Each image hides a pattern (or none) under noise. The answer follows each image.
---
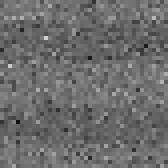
horizontal stripes
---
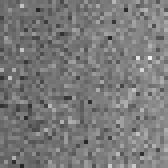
a smooth slope
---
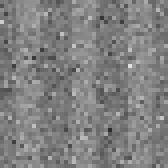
vertical stripes
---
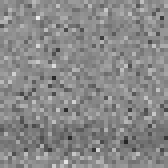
one horizontal stripe
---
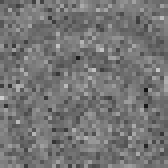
rings round one point
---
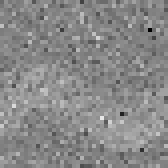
a wavy band
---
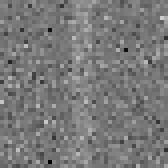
one vertical stripe
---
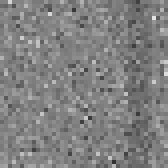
one vertical stripe
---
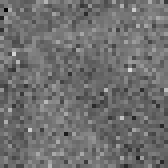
spokes from one point
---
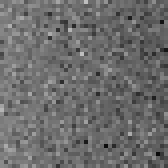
a smooth slope
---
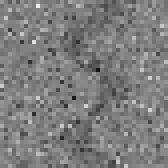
a wavy band
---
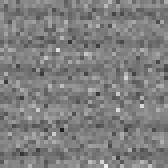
horizontal stripes
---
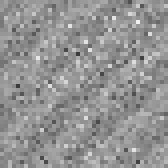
diagonal stripes
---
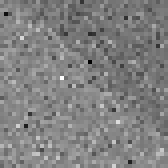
a sharp edge
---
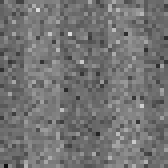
vertical stripes
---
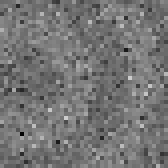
rings round one point
